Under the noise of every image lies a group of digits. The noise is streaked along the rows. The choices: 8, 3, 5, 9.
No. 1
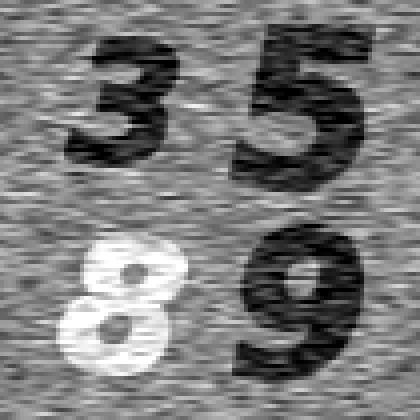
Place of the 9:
bottom right
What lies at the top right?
5
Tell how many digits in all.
4
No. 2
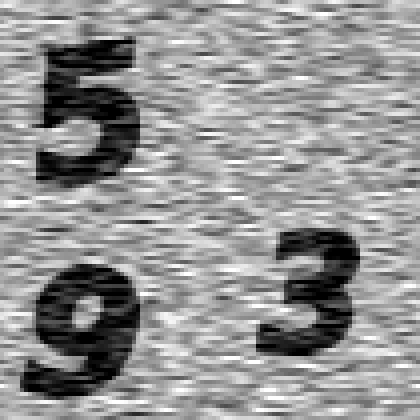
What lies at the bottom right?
3
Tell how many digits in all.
3
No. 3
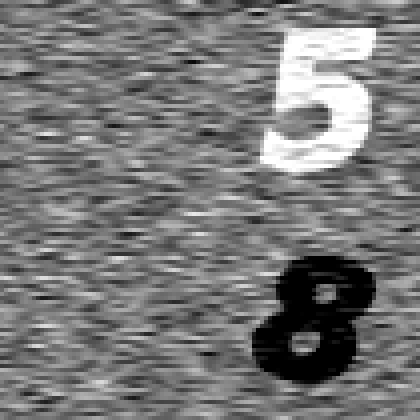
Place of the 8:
bottom right
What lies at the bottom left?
nothing
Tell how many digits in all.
2
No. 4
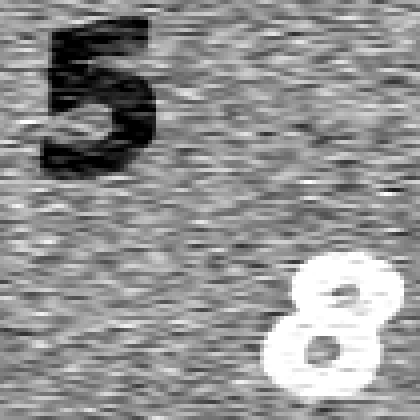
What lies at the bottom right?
8
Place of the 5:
top left
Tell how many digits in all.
2
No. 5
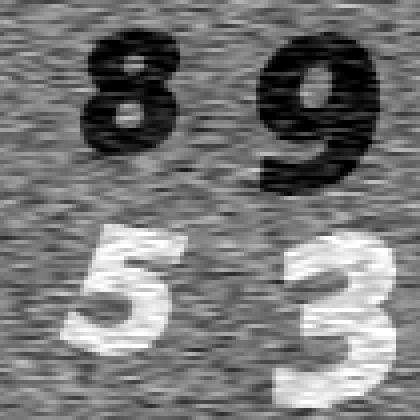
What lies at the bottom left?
5
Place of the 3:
bottom right
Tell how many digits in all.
4
